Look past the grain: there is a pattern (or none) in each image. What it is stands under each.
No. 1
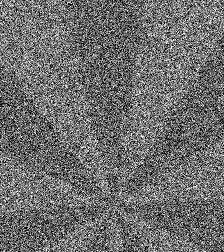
spokes from one point
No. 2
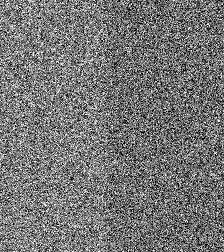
a sharp edge
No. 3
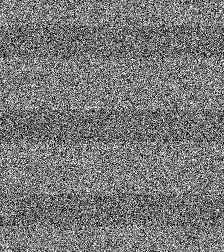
horizontal stripes
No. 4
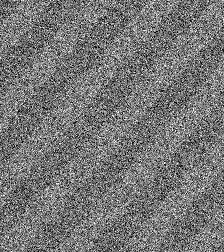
diagonal stripes
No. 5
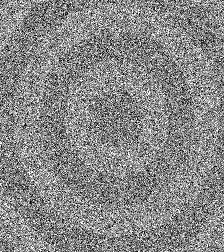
rings round one point
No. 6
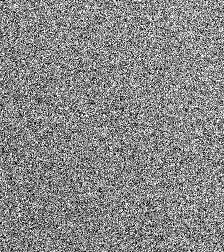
a smooth slope
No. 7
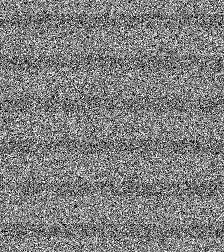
horizontal stripes
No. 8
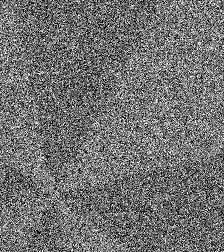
spokes from one point
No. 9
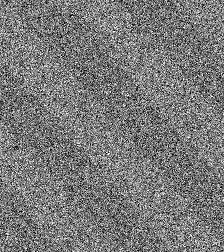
diagonal stripes
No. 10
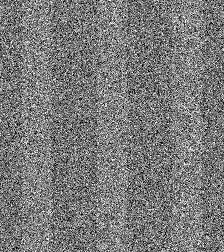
vertical stripes
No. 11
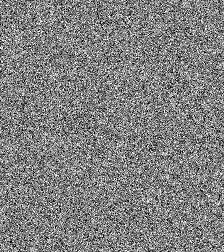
only noise
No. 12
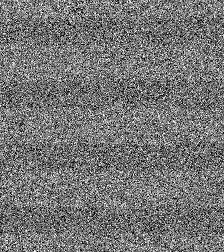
horizontal stripes
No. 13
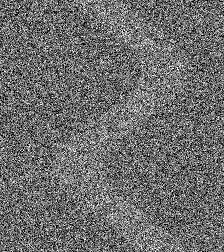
a wavy band
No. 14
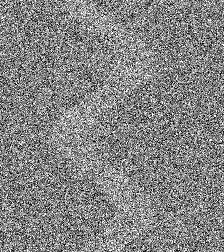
a wavy band
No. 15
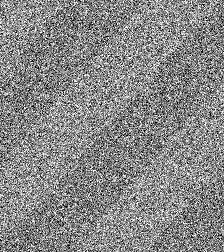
diagonal stripes
